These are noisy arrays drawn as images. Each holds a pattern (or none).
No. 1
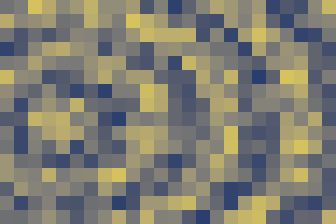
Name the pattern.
rings round one point
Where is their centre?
middle left
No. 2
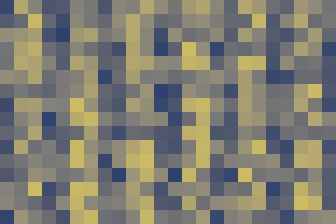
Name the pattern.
vertical stripes
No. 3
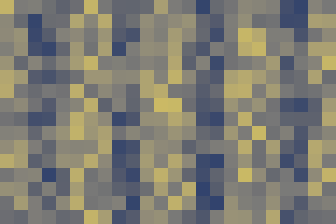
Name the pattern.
vertical stripes
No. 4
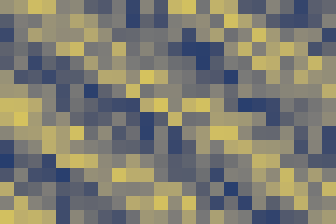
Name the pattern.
diagonal stripes
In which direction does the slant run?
top left to bottom right
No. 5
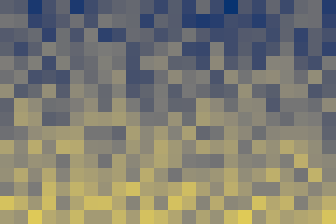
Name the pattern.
a smooth slope
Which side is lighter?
bottom
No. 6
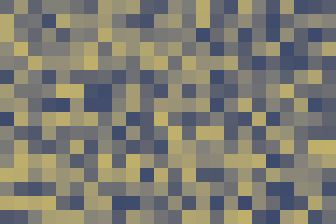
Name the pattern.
only noise
